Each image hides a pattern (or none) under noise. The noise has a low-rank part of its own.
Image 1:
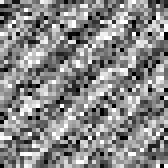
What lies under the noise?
diagonal stripes
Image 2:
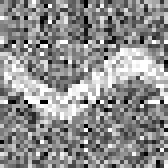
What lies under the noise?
a wavy band
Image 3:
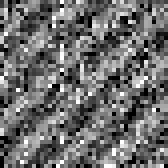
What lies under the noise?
diagonal stripes
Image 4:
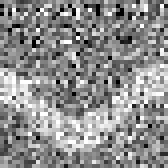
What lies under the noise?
a wavy band
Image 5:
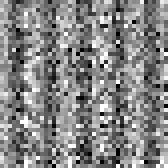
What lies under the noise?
vertical stripes
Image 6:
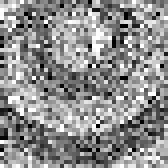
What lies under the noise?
rings round one point
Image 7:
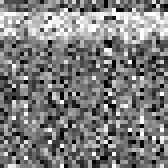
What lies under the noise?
one horizontal stripe
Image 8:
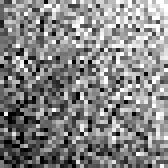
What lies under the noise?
a smooth slope
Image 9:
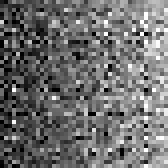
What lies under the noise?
a smooth slope
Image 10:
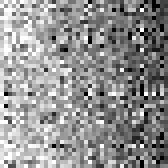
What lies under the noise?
a smooth slope
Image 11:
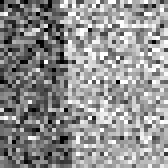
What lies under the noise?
a sharp edge
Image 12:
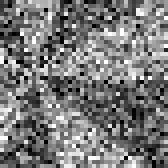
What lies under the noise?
spokes from one point
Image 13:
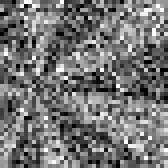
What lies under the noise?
spokes from one point
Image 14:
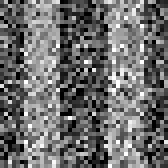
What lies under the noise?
vertical stripes
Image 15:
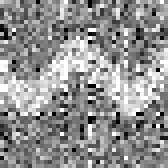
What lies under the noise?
a wavy band
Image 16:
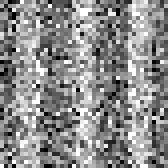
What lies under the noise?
vertical stripes
